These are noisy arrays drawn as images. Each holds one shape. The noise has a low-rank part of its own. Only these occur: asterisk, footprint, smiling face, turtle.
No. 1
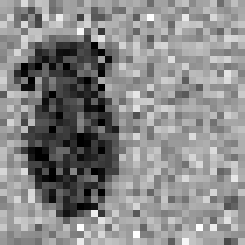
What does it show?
dark footprint
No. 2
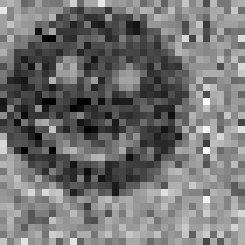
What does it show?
dark smiling face
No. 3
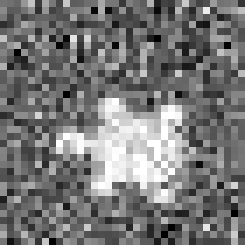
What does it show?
light turtle
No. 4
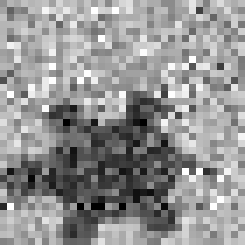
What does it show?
dark turtle
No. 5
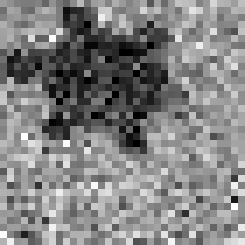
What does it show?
dark turtle
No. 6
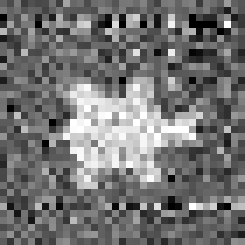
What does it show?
light turtle
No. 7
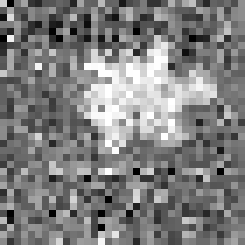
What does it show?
light turtle
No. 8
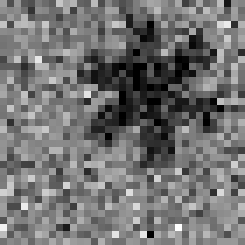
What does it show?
dark asterisk
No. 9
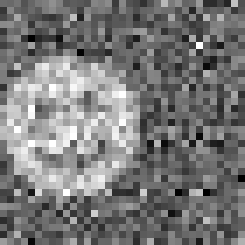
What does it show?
light smiling face
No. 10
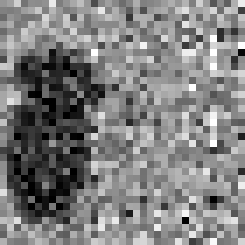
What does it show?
dark footprint
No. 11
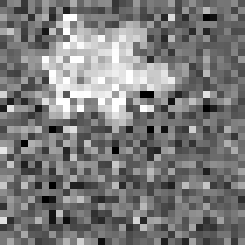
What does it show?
light turtle
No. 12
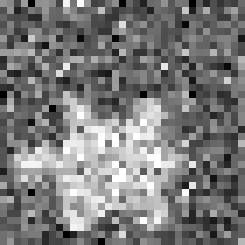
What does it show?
light turtle
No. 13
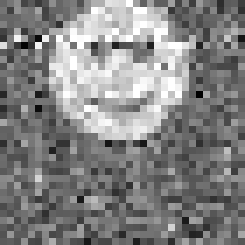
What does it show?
light smiling face
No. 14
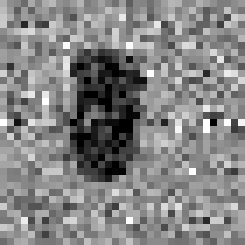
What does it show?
dark footprint
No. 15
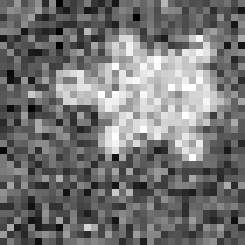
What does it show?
light turtle
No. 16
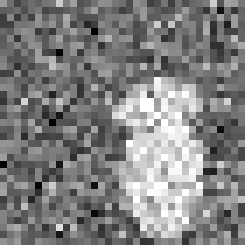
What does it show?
light footprint
